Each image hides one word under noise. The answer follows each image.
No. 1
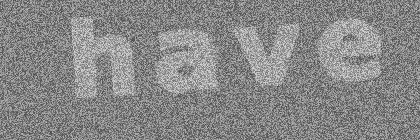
have
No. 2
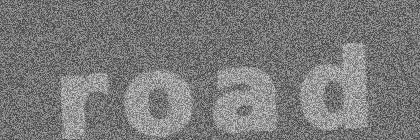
road
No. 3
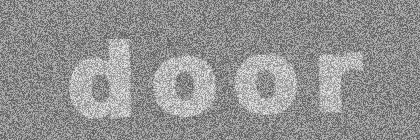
door
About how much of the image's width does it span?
two thirds
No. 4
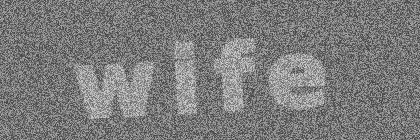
wife
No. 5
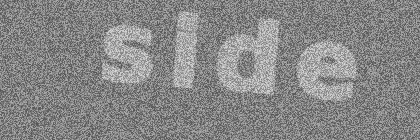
side
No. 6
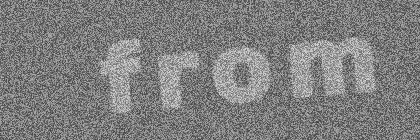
from
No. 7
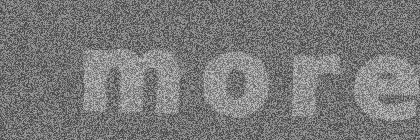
more
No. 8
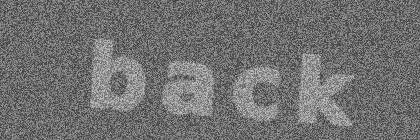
back
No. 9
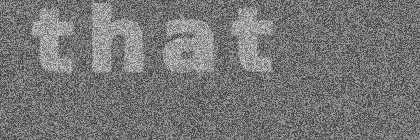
that
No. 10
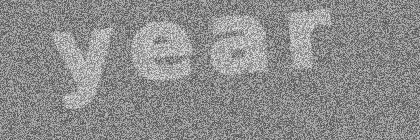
year
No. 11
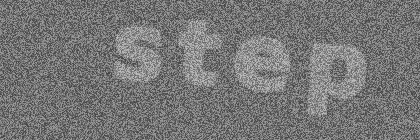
step
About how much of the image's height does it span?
two thirds
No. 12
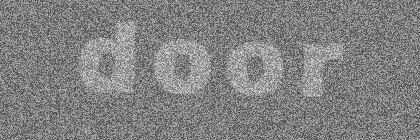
door
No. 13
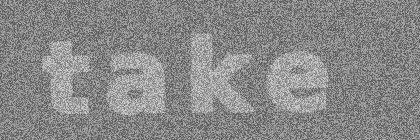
take
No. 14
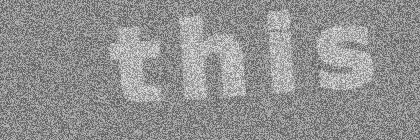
this
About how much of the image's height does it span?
two thirds
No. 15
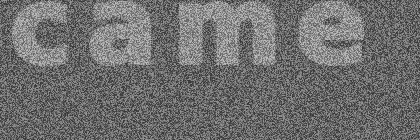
came
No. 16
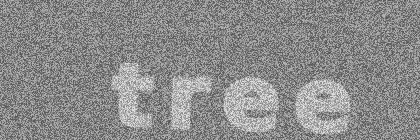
tree
